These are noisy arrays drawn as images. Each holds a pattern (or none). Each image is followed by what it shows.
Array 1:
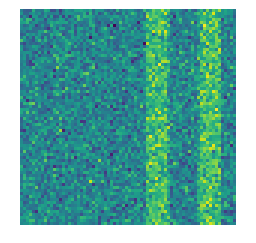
bands of columns
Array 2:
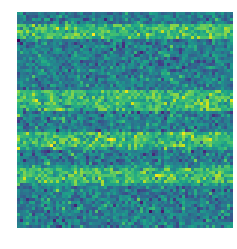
bands of rows
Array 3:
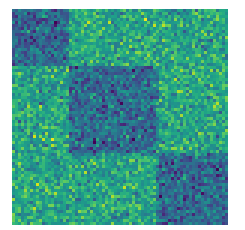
blocks along the diagonal
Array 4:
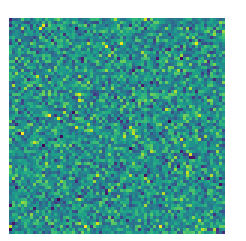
only noise
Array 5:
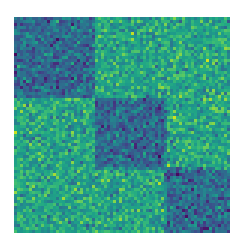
blocks along the diagonal
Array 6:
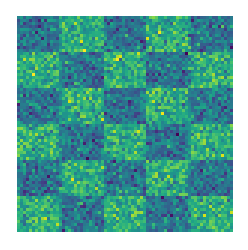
a checkerboard
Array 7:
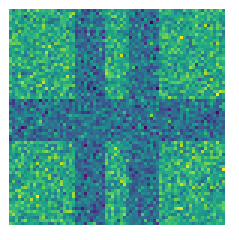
bands of rows crossing bands of columns
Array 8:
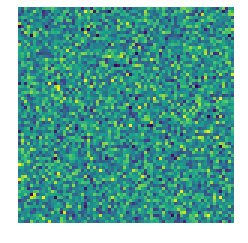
only noise
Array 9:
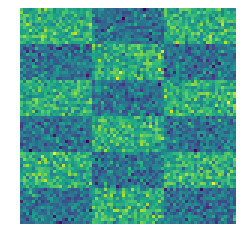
a checkerboard
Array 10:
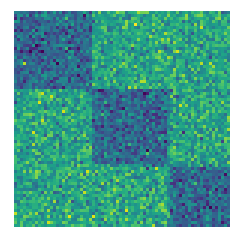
blocks along the diagonal
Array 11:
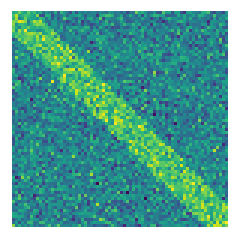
a diagonal band
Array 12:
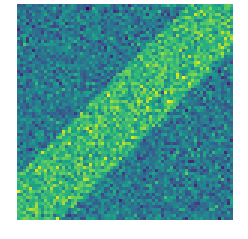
a diagonal band
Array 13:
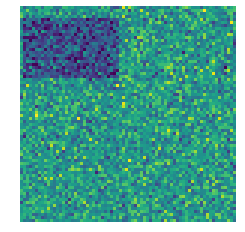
one block
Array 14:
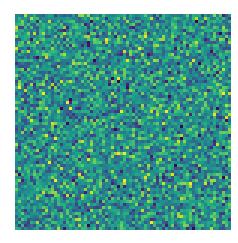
only noise
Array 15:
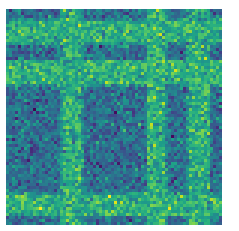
bands of rows crossing bands of columns
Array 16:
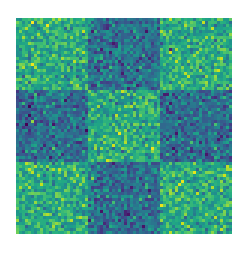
a checkerboard
